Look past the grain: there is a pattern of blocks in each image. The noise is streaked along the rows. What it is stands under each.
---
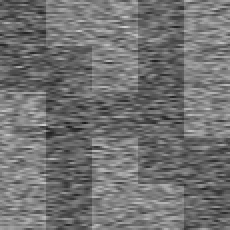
the same after a half turn
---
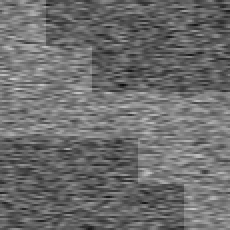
the same after a half turn
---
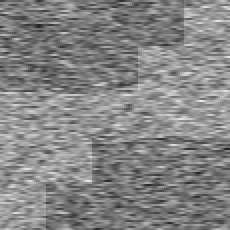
the same after a half turn
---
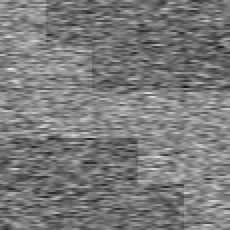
the same after a half turn
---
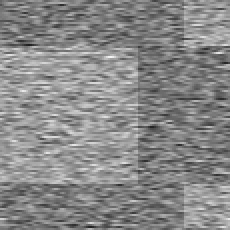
top and bottom mirror each other
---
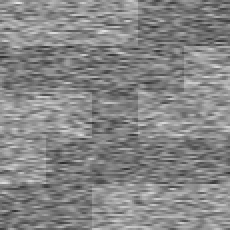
the same after a half turn
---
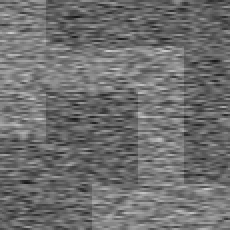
mirrored about the diagonal from the bottom left
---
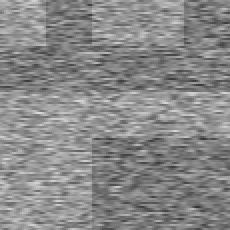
no symmetry
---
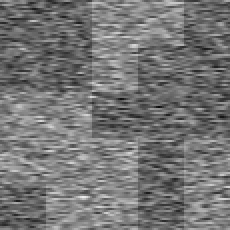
no symmetry
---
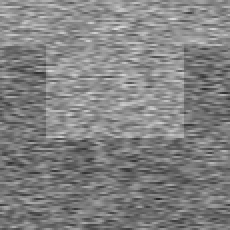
left and right mirror each other
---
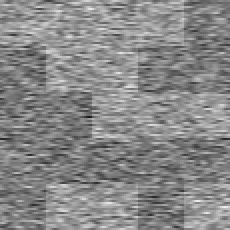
no symmetry
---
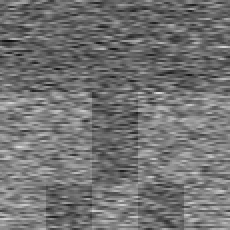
left and right mirror each other
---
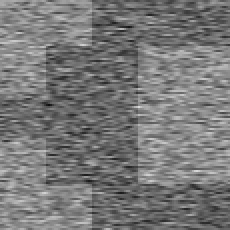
top and bottom mirror each other
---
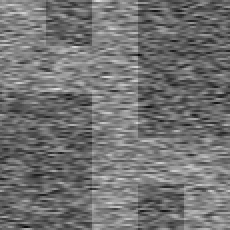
the same after a half turn
